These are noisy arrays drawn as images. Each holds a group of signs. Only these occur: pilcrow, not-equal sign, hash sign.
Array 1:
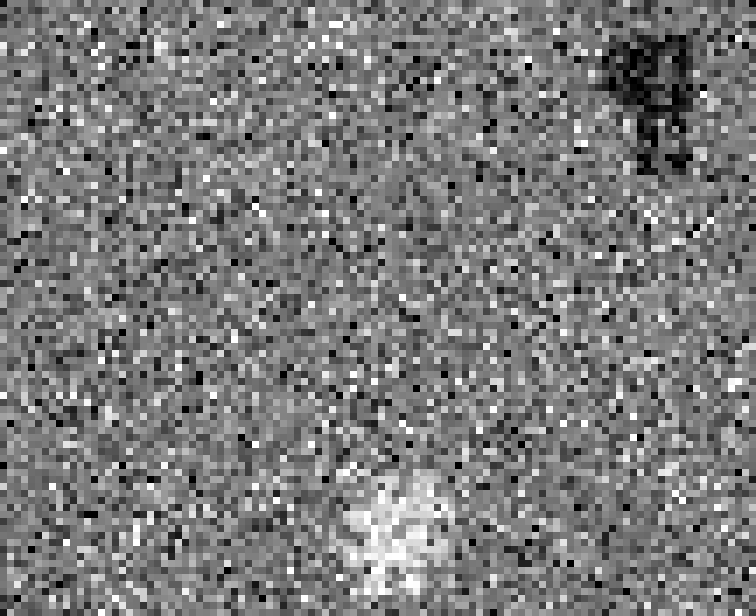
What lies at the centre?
nothing
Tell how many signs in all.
2
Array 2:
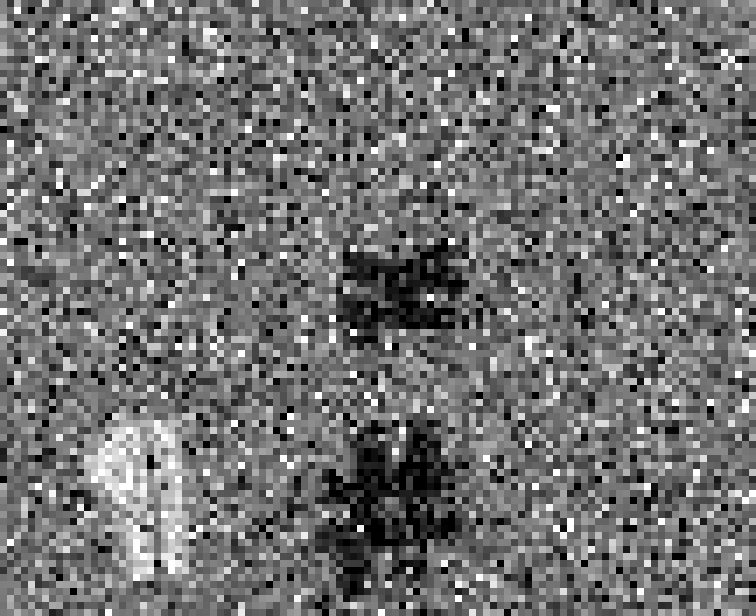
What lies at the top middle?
nothing
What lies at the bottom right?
nothing
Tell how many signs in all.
3
